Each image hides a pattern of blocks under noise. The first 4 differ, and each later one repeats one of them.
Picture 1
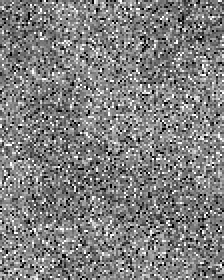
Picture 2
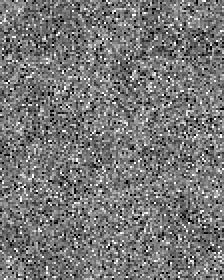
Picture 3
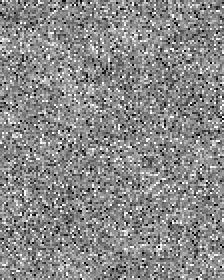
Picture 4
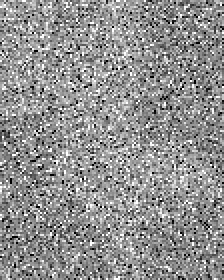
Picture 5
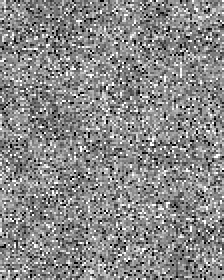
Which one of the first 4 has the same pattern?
2
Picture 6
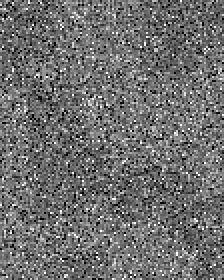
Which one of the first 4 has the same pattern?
1
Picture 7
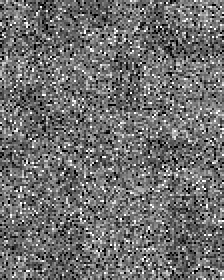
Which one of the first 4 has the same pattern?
2
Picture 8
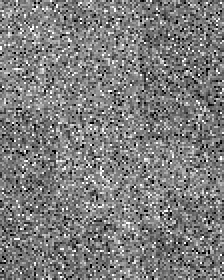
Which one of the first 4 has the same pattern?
4
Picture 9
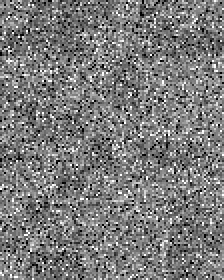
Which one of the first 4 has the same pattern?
2
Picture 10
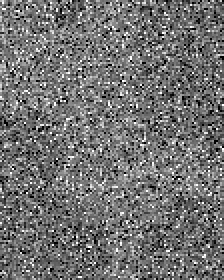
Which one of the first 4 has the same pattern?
4
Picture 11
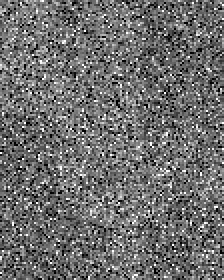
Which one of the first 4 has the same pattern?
4
